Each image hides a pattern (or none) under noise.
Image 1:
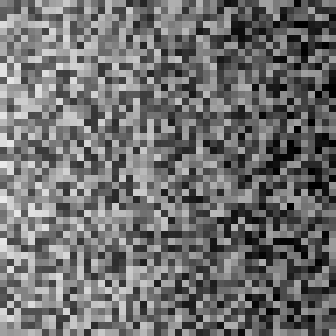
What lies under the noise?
a smooth slope
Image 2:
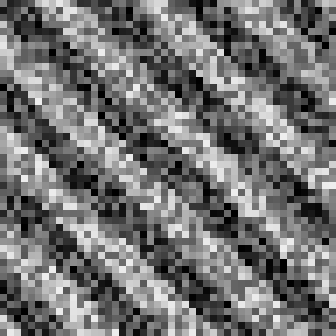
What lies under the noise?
diagonal stripes
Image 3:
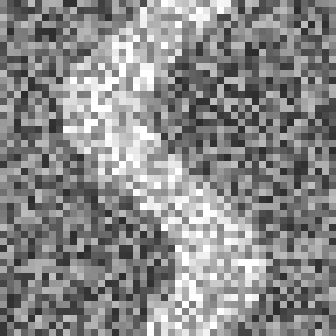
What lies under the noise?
a wavy band
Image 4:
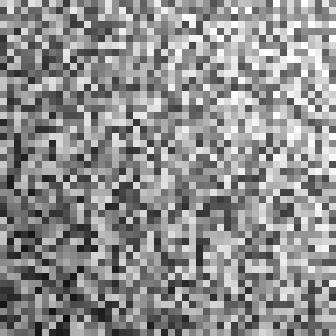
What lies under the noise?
a smooth slope
